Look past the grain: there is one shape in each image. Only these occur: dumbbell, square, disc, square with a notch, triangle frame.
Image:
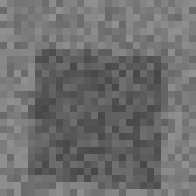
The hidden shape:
square
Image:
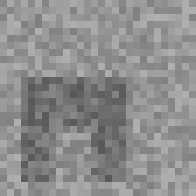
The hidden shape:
square with a notch
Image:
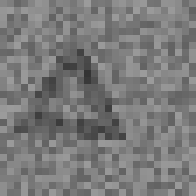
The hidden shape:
triangle frame
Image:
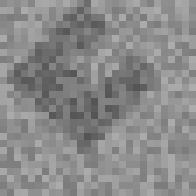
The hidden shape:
square with a notch
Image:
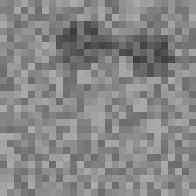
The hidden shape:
dumbbell
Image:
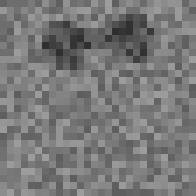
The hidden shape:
dumbbell
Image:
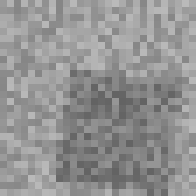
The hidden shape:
square
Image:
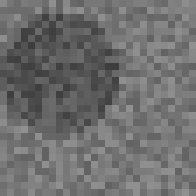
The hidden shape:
disc
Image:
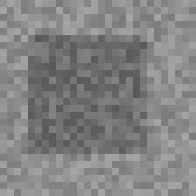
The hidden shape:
square
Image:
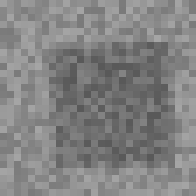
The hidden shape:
square
